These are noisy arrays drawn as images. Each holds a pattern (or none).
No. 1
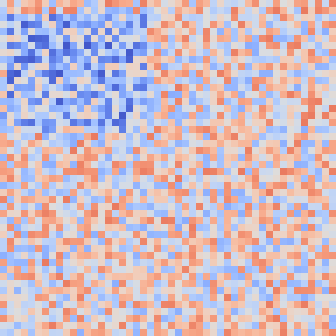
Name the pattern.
one block
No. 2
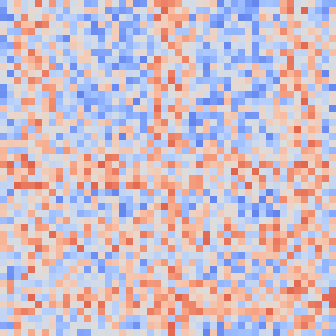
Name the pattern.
bands of rows crossing bands of columns
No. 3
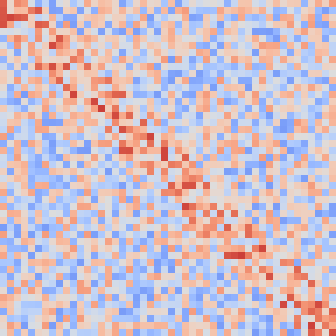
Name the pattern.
a diagonal band
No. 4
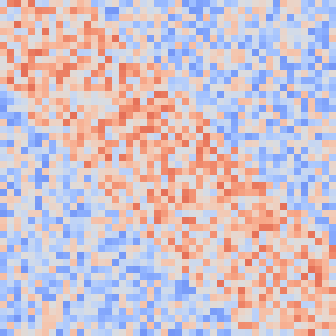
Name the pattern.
a diagonal band
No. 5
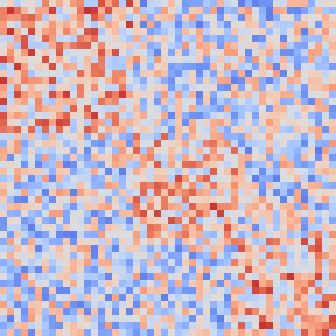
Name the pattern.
blocks along the diagonal
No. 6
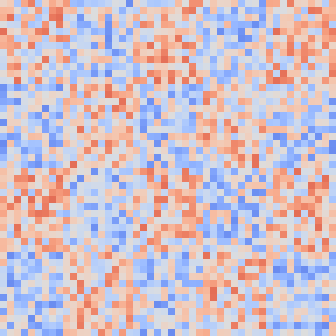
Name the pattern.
a checkerboard
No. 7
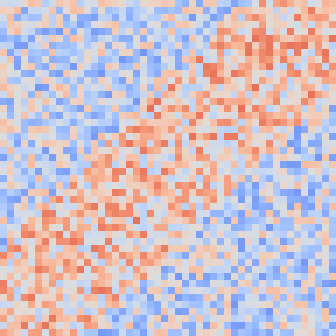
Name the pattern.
a diagonal band
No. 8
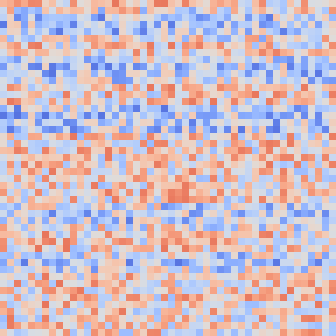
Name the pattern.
bands of rows
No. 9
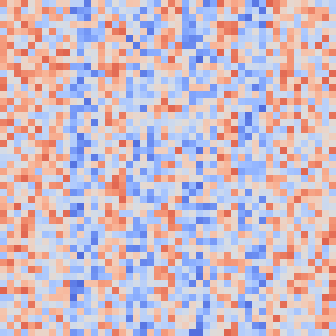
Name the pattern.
bands of columns
